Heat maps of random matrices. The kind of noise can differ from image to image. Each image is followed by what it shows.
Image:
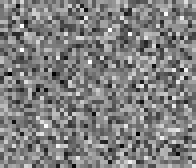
independent entries
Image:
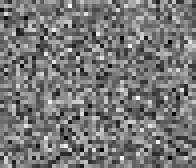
independent entries
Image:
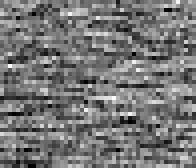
streaked along the rows
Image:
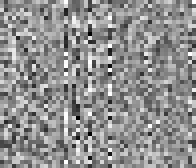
columns of uneven size
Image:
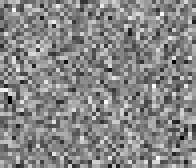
independent entries
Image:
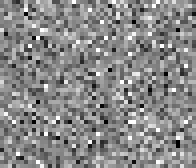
heavy tails
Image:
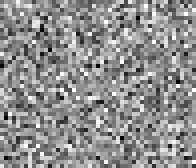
independent entries
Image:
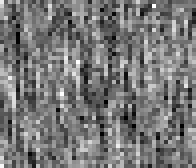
streaked along the columns
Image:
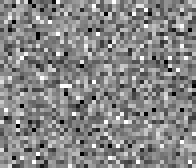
heavy tails
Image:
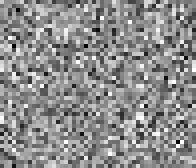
low rank plus noise
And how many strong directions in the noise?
one
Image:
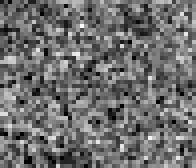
blotchy
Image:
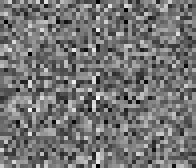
low rank plus noise
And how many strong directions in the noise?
two
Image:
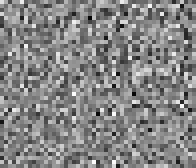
low rank plus noise
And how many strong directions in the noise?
five to eight
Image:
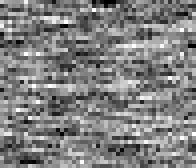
streaked along the rows
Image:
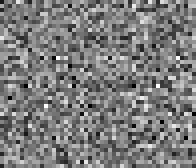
low rank plus noise
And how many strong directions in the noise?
five to eight
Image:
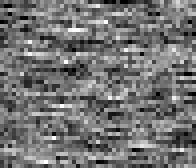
streaked along the rows
